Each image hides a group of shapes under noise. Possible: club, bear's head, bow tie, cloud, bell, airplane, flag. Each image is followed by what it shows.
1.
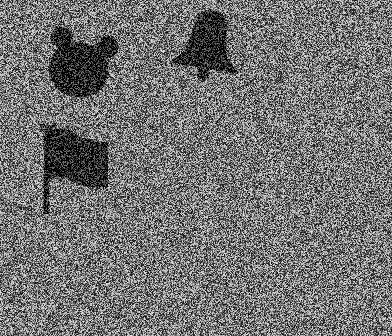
top left: dark bear's head; top middle: dark bell; middle left: dark flag
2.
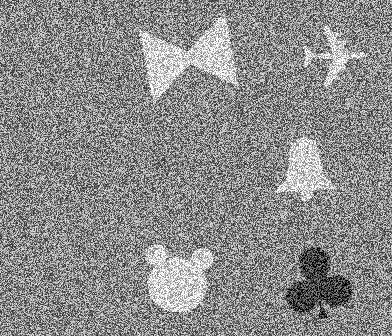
top middle: light bow tie; top right: light airplane; middle right: light bell; bottom middle: light bear's head; bottom right: dark club
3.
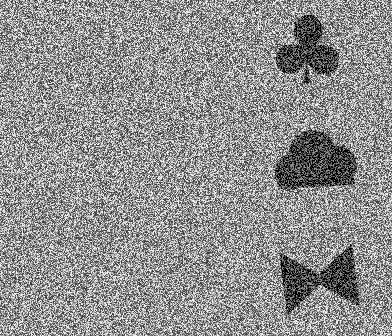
top right: dark club; middle right: dark cloud; bottom right: dark bow tie
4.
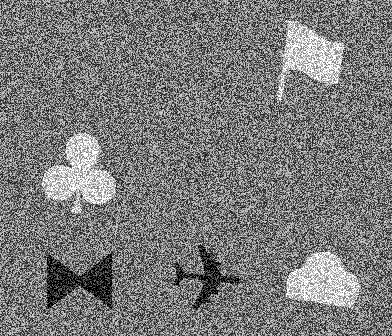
top right: light flag; middle left: light club; bottom left: dark bow tie; bottom middle: dark airplane; bottom right: light cloud
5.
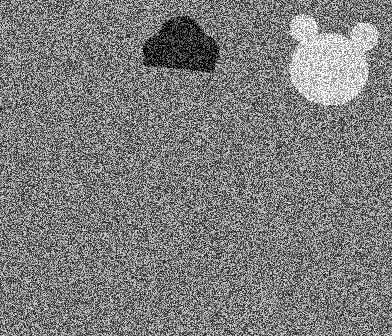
top middle: dark cloud; top right: light bear's head
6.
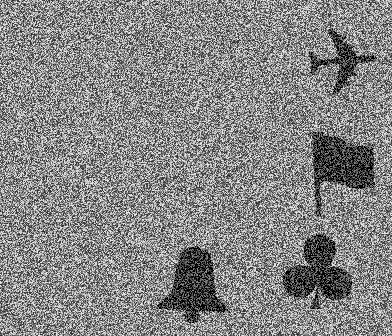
top right: dark airplane; middle right: dark flag; bottom middle: dark bell; bottom right: dark club
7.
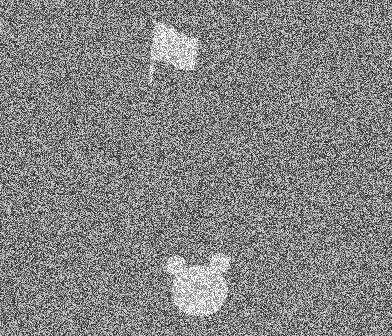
top middle: light flag; bottom middle: light bear's head
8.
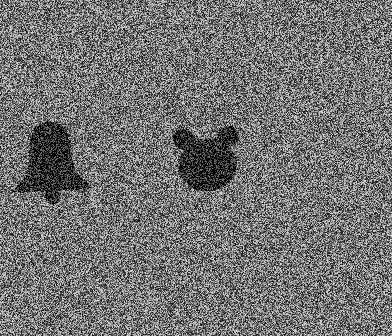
middle left: dark bell; centre: dark bear's head
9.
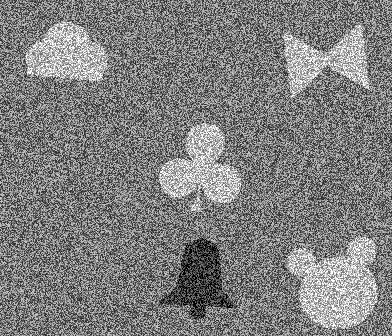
top left: light cloud; top right: light bow tie; centre: light club; bottom middle: dark bell; bottom right: light bear's head
